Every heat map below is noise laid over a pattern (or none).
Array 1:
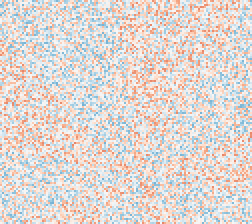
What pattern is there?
spokes from one point
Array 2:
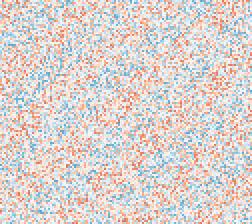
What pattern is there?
diagonal stripes
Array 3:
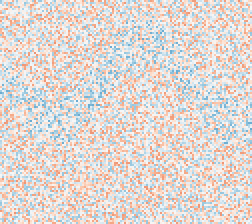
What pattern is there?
a wavy band
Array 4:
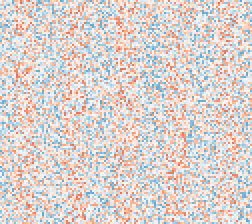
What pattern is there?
vertical stripes
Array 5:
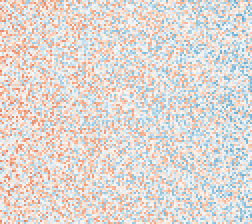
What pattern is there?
a smooth slope
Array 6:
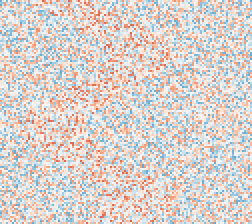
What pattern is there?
a wavy band
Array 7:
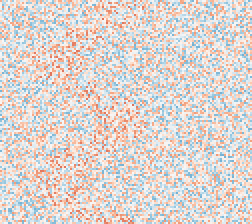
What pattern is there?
a wavy band
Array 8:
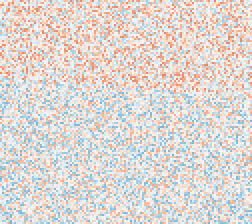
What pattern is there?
a sharp edge
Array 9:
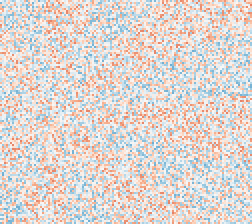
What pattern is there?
spokes from one point
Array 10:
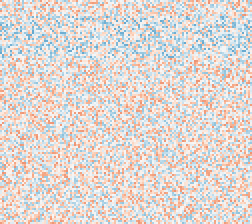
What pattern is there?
one horizontal stripe
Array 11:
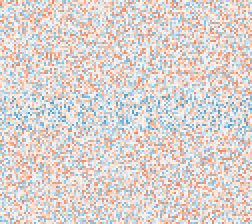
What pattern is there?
one horizontal stripe
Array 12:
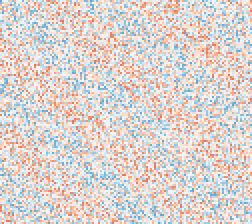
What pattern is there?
diagonal stripes
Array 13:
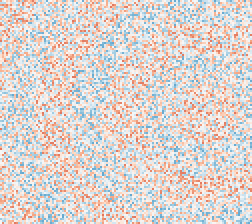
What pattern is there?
rings round one point
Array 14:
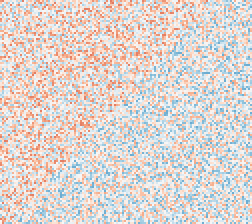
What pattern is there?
a sharp edge
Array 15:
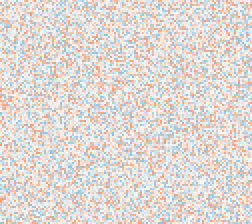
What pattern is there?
only noise
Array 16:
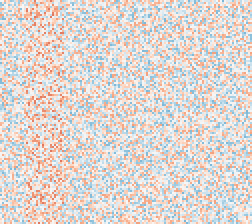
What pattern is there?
one vertical stripe
